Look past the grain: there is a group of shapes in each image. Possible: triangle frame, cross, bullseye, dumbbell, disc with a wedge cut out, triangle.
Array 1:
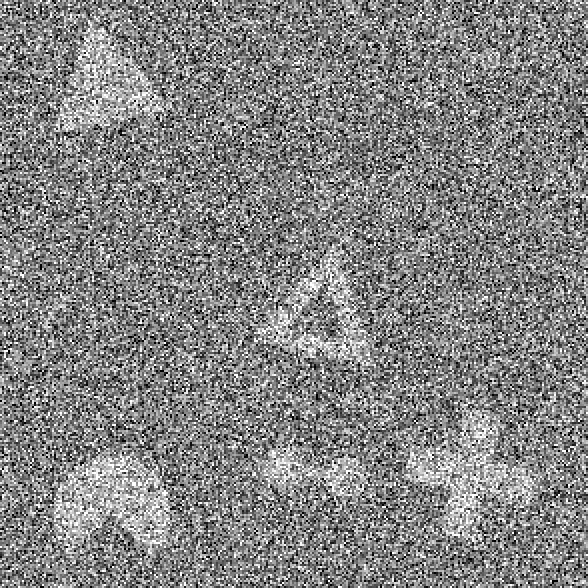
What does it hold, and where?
top left: triangle; centre: triangle frame; bottom left: disc with a wedge cut out; bottom middle: dumbbell; bottom right: cross
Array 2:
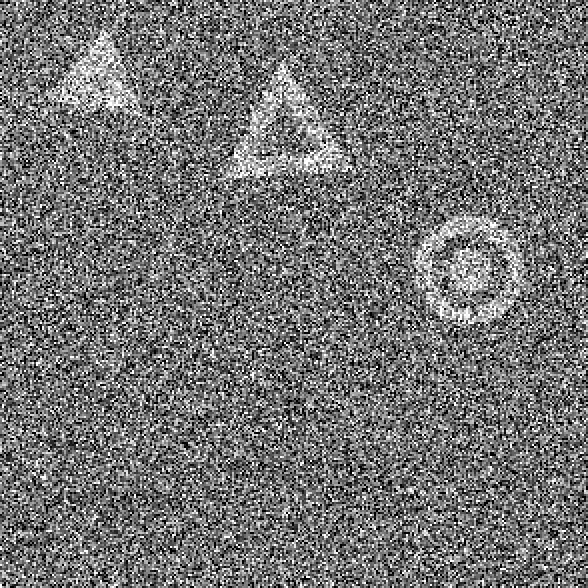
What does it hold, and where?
top left: triangle; top middle: triangle frame; middle right: bullseye
